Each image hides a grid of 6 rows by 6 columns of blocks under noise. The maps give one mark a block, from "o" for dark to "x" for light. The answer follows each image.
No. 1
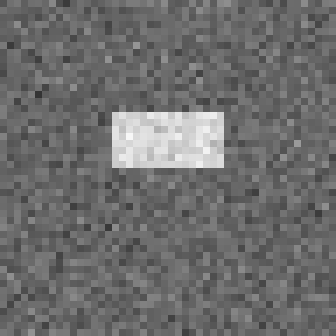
o o o o o o
o o o o o o
o o x x o o
o o o o o o
o o o o o o
o o o o o o
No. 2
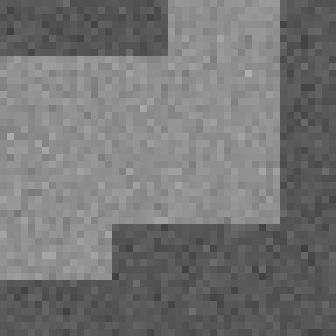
o o o x x o
x x x x x o
x x x x x o
x x x x x o
x x o o o o
o o o o o o
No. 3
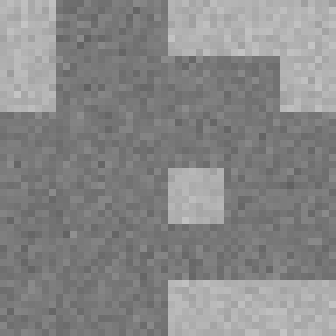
x o o x x x
x o o o o x
o o o o o o
o o o x o o
o o o o o o
o o o x x x
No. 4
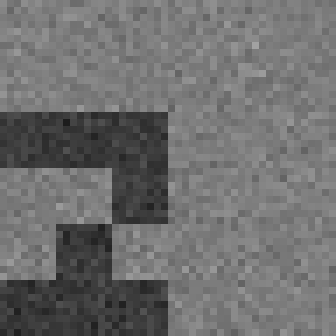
x x x x x x
x x x x x x
o o o x x x
x x o x x x
x o x x x x
o o o x x x
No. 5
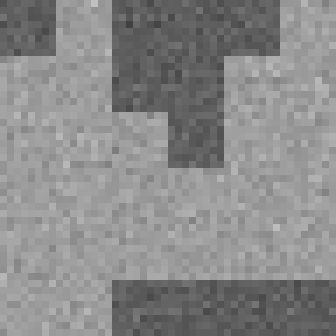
o x o o o x
x x o o x x
x x x o x x
x x x x x x
x x x x x x
x x o o o o
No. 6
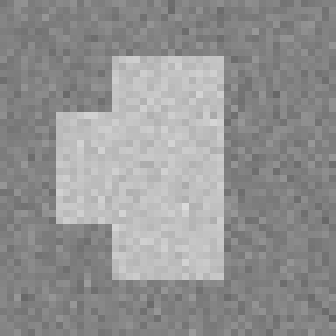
o o o o o o
o o x x o o
o x x x o o
o x x x o o
o o x x o o
o o o o o o
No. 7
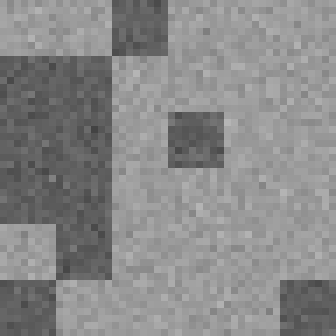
x x o x x x
o o x x x x
o o x o x x
o o x x x x
x o x x x x
o x x x x o
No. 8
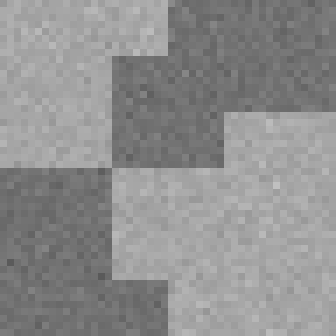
x x x o o o
x x o o o o
x x o o x x
o o x x x x
o o x x x x
o o o x x x
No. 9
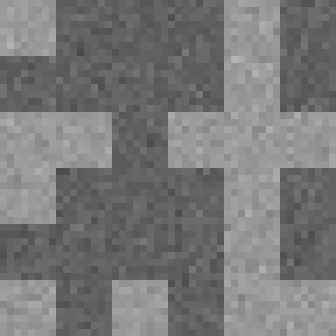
x o o o x o
o o o o x o
x x o x x x
x o o o x o
o o o o x o
x o x o x x
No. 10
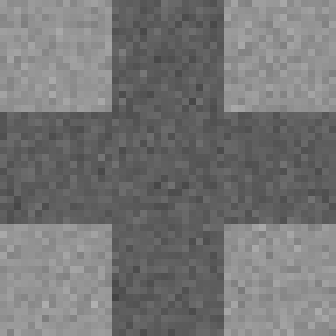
x x o o x x
x x o o x x
o o o o o o
o o o o o o
x x o o x x
x x o o x x
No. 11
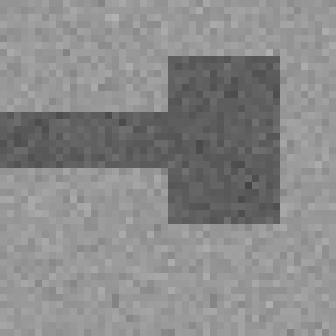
x x x x x x
x x x o o x
o o o o o x
x x x o o x
x x x x x x
x x x x x x
